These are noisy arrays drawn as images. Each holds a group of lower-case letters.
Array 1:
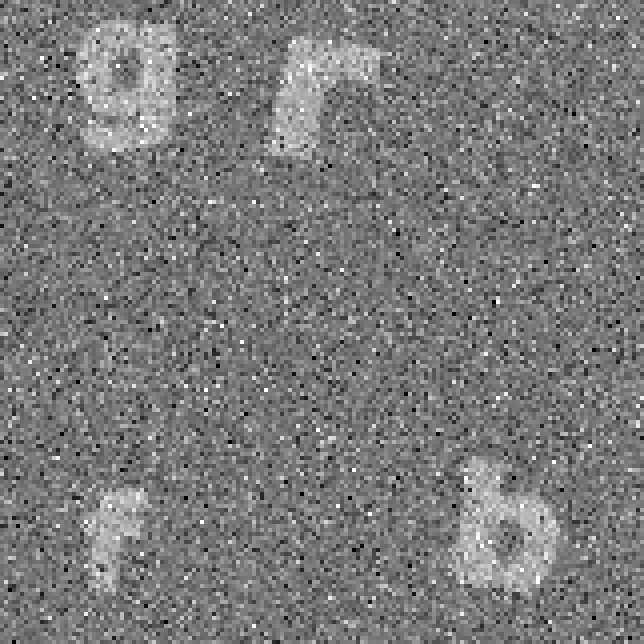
top left: g; top middle: r; bottom left: f; bottom right: b
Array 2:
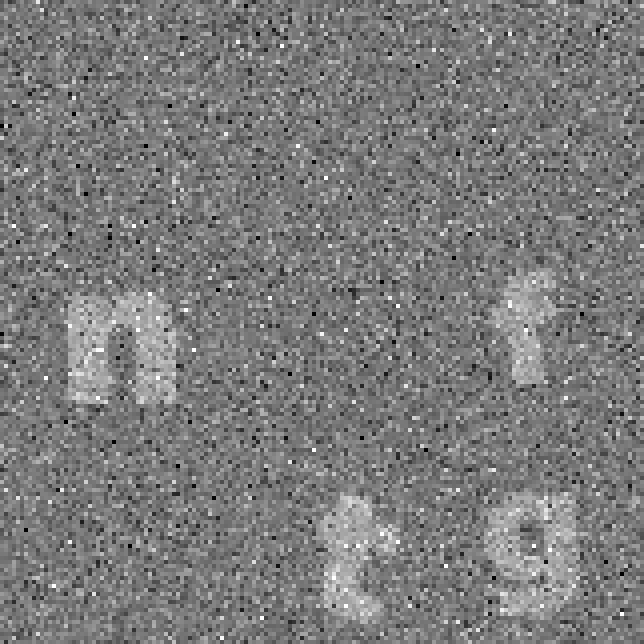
middle left: n; middle right: f; bottom middle: t; bottom right: g
